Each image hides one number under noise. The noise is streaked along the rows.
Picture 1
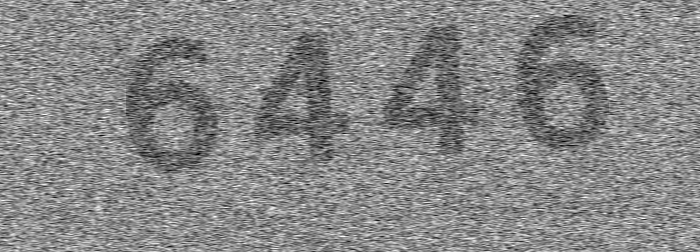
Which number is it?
6446
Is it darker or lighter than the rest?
darker
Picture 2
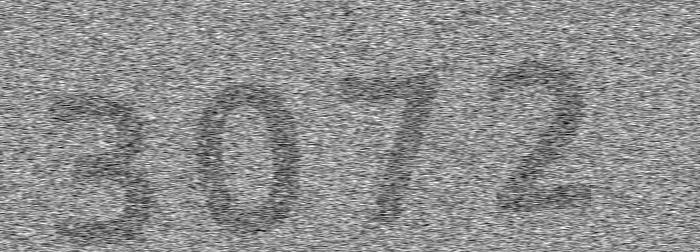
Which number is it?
3072
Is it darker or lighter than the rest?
darker
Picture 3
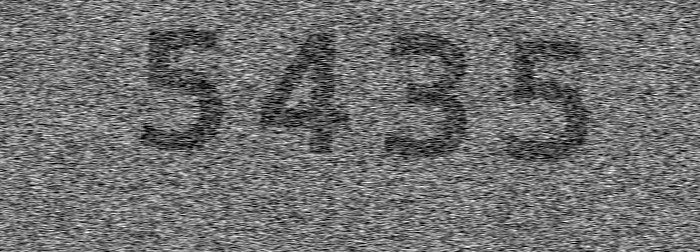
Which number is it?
5435
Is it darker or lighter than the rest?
darker
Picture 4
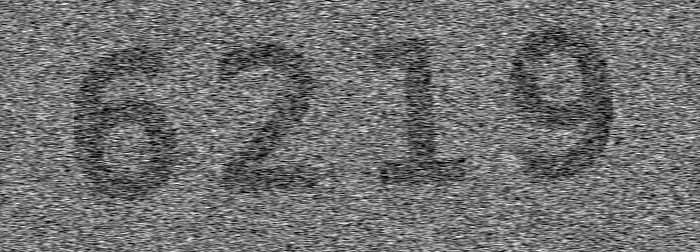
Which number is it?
6219
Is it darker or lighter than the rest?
darker
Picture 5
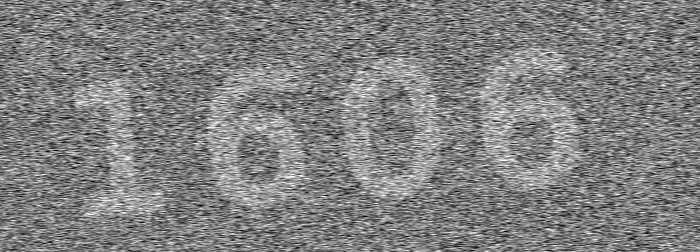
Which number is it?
1606
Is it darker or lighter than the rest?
lighter
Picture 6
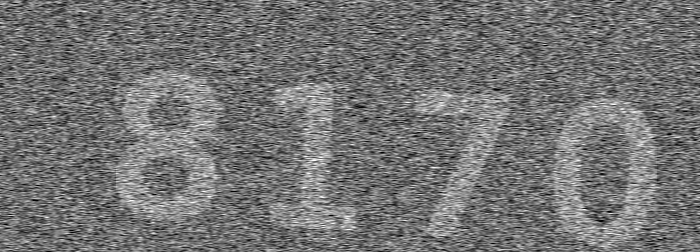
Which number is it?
8170
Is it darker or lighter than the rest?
lighter
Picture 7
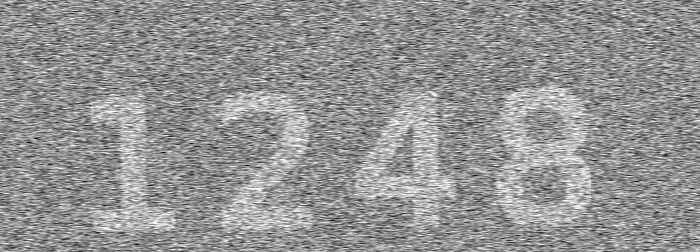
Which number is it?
1248
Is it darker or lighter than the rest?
lighter
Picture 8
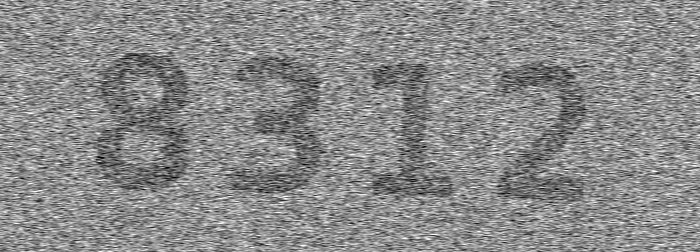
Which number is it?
8312
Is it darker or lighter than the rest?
darker
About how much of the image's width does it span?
two thirds
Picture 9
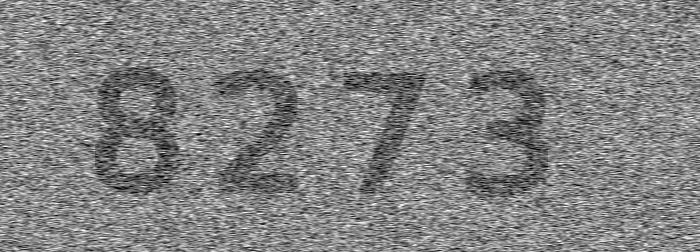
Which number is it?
8273
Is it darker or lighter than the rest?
darker
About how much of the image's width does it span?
two thirds
